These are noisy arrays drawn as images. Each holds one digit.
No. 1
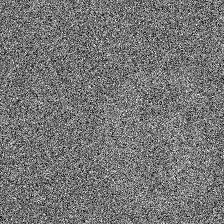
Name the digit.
6
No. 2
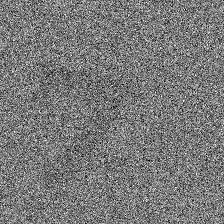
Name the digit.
7
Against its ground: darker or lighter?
darker
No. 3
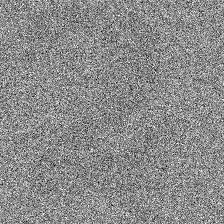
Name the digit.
2
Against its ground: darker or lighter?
darker
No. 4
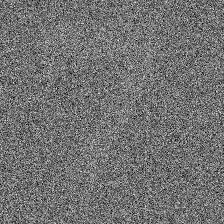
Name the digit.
7
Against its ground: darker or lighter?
lighter
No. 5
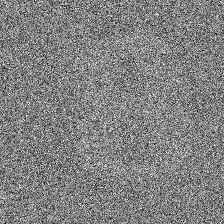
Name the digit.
8
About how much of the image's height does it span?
two thirds
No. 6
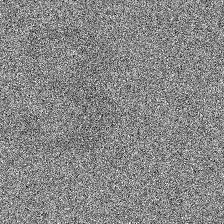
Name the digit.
3
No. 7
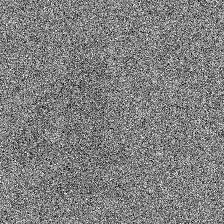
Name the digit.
4
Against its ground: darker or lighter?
darker
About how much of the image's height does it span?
two thirds
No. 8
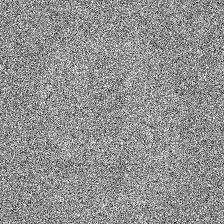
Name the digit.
9
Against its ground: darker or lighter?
lighter
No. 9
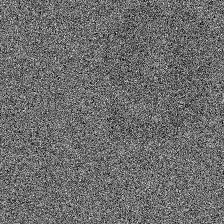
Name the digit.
9
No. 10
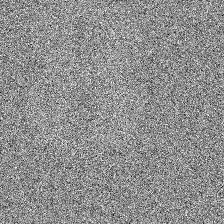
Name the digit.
8
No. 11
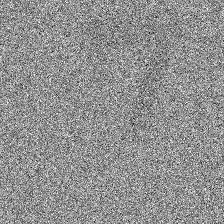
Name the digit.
7
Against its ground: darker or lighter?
darker
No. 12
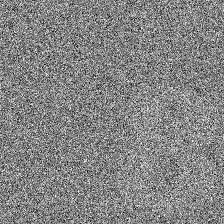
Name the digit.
8
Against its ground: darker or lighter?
lighter
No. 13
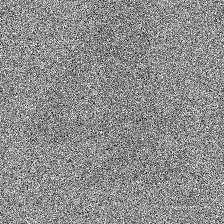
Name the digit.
4
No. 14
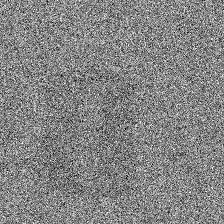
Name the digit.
8
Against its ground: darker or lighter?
darker
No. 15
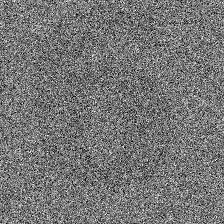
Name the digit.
6
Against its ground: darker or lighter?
darker
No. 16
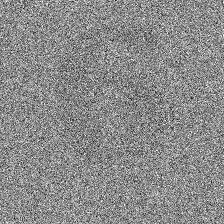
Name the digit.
6
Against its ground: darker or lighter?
darker
